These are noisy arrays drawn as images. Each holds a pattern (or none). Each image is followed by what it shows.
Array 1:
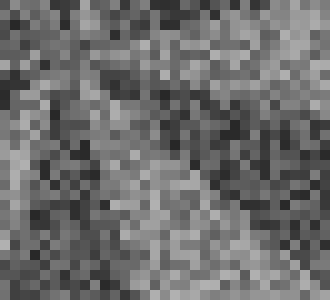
spokes from one point
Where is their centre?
top left
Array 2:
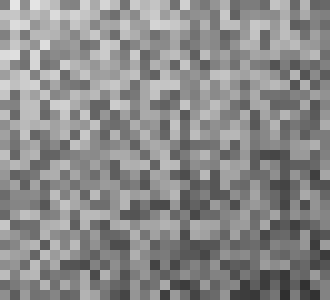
a smooth slope
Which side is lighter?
top left
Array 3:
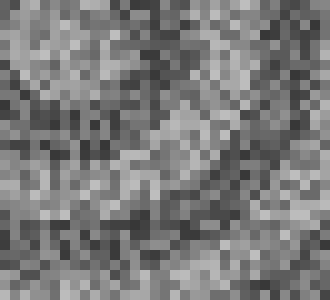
rings round one point
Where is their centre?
top left
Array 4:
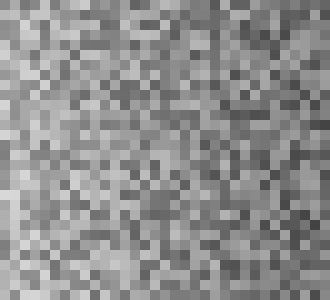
a smooth slope
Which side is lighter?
left
